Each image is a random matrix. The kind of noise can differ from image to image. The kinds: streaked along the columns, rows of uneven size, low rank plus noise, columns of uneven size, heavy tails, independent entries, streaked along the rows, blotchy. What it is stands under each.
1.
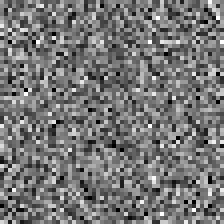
low rank plus noise
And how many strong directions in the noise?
one
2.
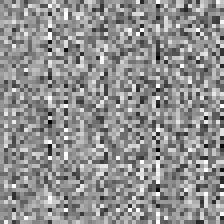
columns of uneven size
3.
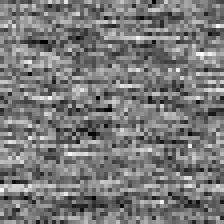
streaked along the rows
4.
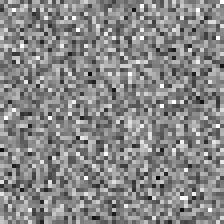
independent entries
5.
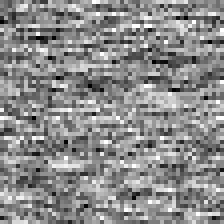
streaked along the rows
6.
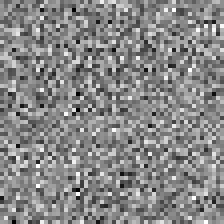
low rank plus noise
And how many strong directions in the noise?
five to eight
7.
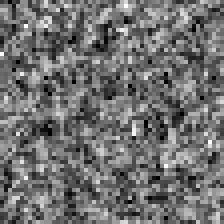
blotchy
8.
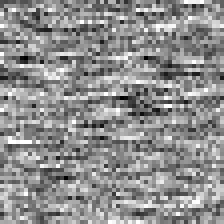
streaked along the rows
